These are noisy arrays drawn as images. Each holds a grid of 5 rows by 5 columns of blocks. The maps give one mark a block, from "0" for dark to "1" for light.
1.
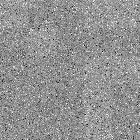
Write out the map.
10011
01000
00011
00010
00010
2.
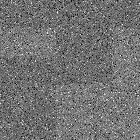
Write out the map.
00000
11001
00001
00111
00111
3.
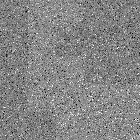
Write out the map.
01100
01000
01100
01111
00111
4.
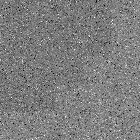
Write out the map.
00001
00001
00011
00111
11111
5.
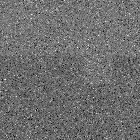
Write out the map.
11111
11111
00010
00000
00000
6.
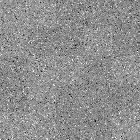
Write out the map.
11000
10010
01101
01000
11001
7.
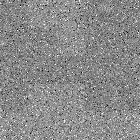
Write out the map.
01100
00100
00000
01100
11111
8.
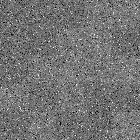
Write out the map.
00011
00110
01111
10100
01001
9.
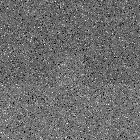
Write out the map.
00000
00000
00100
11111
11111
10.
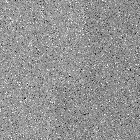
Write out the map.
11100
11100
11100
11000
11000
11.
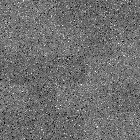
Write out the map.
11000
11101
00011
10110
00011
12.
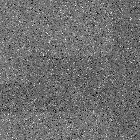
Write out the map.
11110
11110
10000
00000
11110
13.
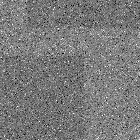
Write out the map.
10000
11111
00011
00011
00011
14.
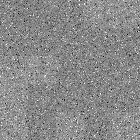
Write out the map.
00011
00000
11000
10000
10101
